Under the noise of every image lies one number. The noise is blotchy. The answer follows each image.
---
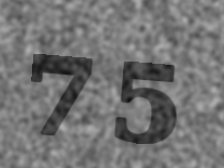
75
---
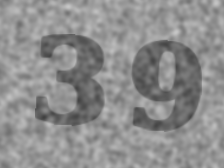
39
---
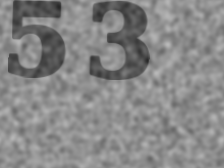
53
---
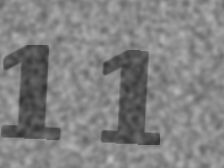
11
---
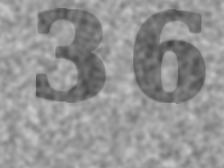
36
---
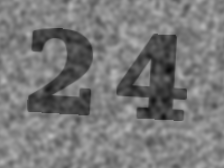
24
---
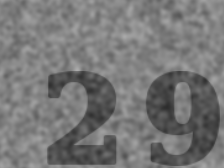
29
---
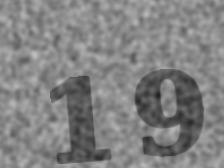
19
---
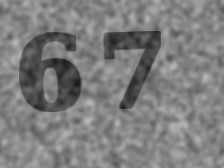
67
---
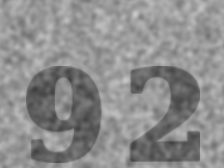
92
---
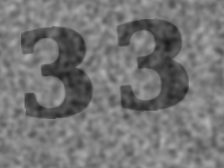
33
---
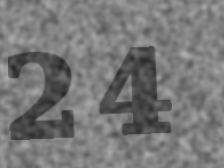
24
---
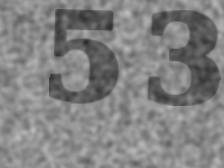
53
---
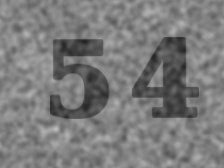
54
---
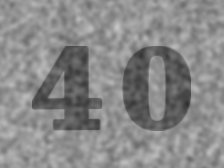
40
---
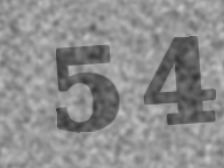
54
